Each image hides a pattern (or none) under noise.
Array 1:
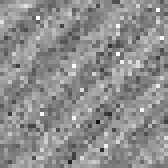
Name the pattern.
diagonal stripes
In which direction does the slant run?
bottom left to top right
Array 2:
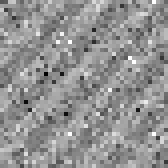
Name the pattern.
diagonal stripes
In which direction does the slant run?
bottom left to top right
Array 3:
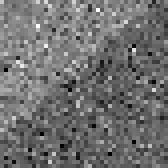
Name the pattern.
a sharp edge
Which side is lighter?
top left
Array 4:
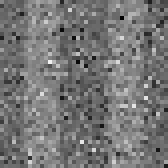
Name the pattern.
vertical stripes
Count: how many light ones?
2
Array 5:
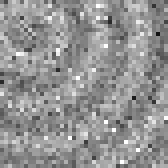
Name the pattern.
rings round one point
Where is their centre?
top left
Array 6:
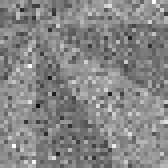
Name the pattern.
spokes from one point
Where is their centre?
top left
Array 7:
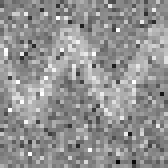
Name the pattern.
a wavy band
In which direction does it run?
left to right
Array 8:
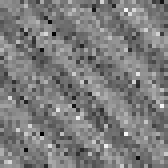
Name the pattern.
diagonal stripes
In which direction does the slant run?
top left to bottom right
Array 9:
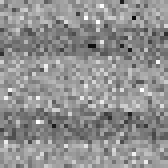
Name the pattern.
horizontal stripes
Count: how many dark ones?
2
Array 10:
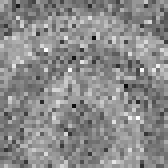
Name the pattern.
rings round one point
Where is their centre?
bottom middle
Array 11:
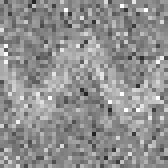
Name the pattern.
a wavy band
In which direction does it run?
left to right
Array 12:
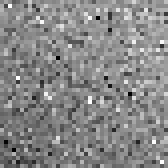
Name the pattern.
a smooth slope
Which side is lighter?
top right
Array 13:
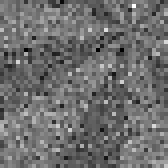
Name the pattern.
spokes from one point
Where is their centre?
top right
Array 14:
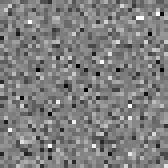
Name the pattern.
only noise
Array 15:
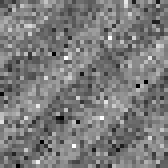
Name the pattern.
diagonal stripes
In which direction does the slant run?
bottom left to top right
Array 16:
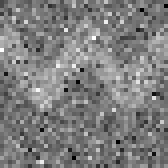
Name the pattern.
a wavy band
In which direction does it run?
left to right
